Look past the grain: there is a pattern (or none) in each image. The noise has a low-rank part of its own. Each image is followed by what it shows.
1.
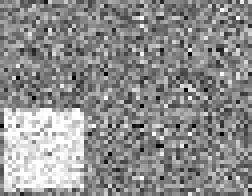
one block
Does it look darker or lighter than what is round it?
lighter
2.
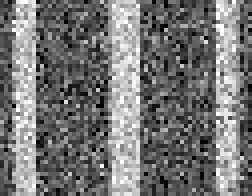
bands of columns
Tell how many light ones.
3
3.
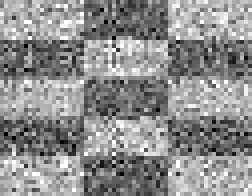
a checkerboard
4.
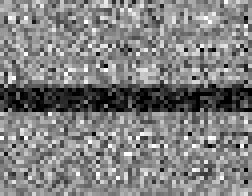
one band of rows
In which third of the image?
middle
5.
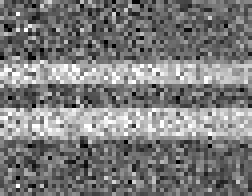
bands of rows
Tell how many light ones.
2
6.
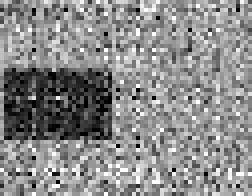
one block
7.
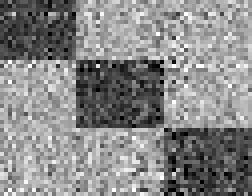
blocks along the diagonal
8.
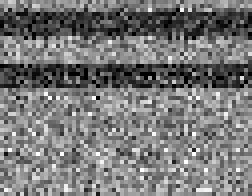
bands of rows
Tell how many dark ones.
2
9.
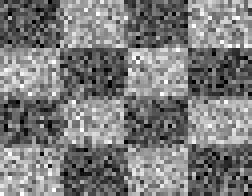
a checkerboard
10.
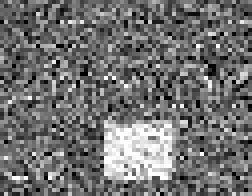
one block
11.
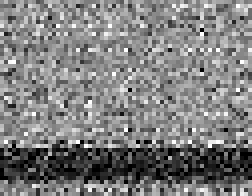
one band of rows
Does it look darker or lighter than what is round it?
darker
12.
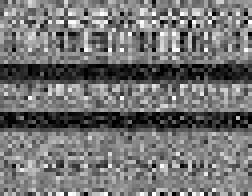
bands of rows
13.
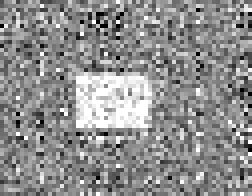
one block
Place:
centre
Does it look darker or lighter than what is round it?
lighter
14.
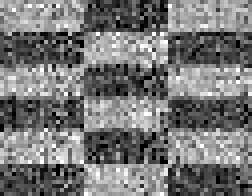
a checkerboard
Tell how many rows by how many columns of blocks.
6 by 3
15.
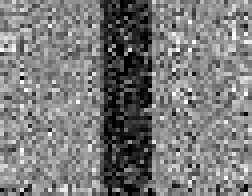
one band of columns
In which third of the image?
middle
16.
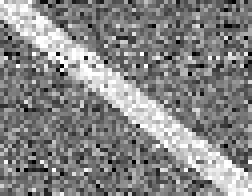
a diagonal band
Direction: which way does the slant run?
top left to bottom right
